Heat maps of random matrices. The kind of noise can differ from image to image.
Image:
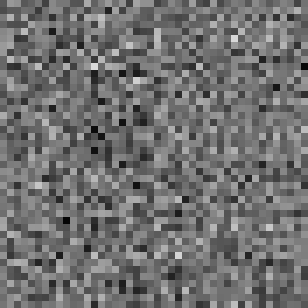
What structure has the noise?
low rank plus noise
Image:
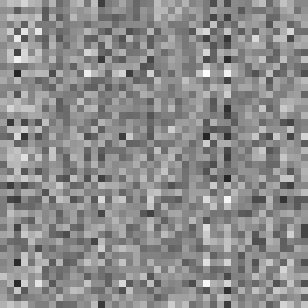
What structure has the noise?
low rank plus noise
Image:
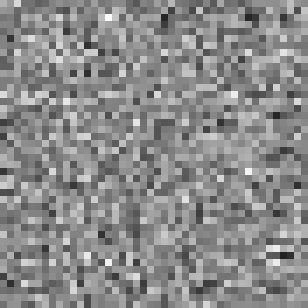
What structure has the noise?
low rank plus noise
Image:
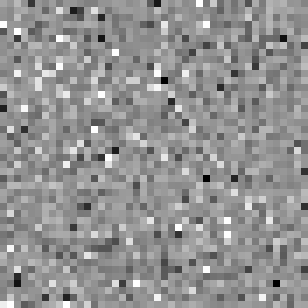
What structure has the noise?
heavy tails
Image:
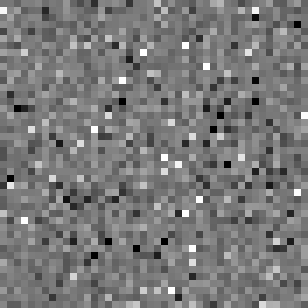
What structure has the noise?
heavy tails
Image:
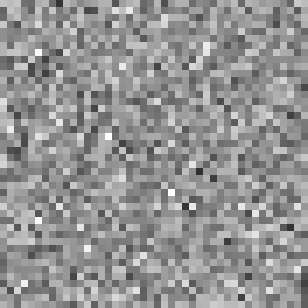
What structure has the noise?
independent entries
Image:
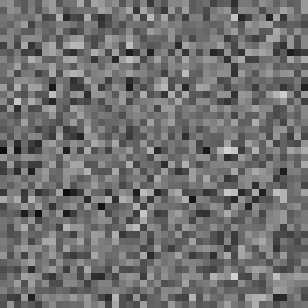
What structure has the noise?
low rank plus noise
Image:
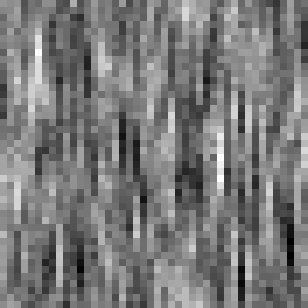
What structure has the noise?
streaked along the columns
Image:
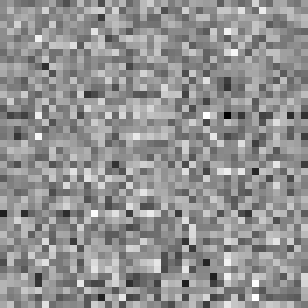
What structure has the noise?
low rank plus noise
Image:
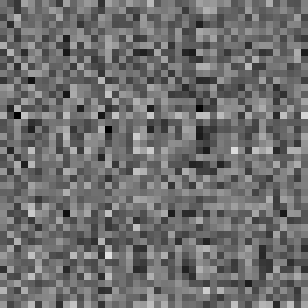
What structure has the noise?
low rank plus noise
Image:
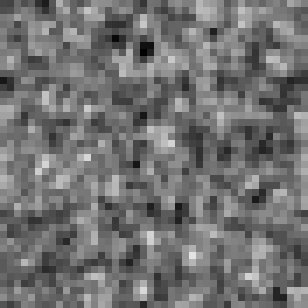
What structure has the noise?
blotchy
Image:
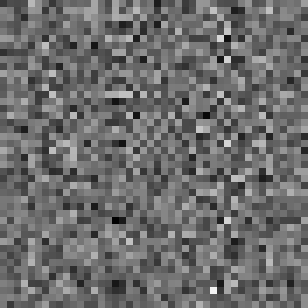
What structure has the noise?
low rank plus noise
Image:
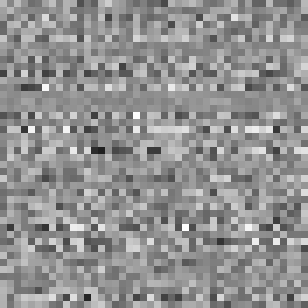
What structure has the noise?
rows of uneven size
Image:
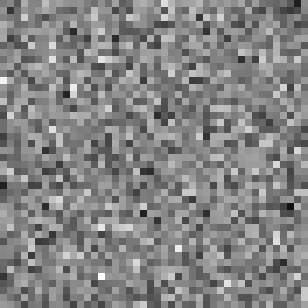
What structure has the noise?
independent entries
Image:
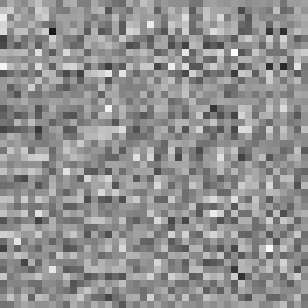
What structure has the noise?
low rank plus noise
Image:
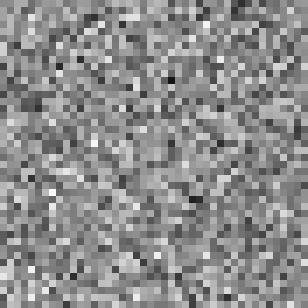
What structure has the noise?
independent entries
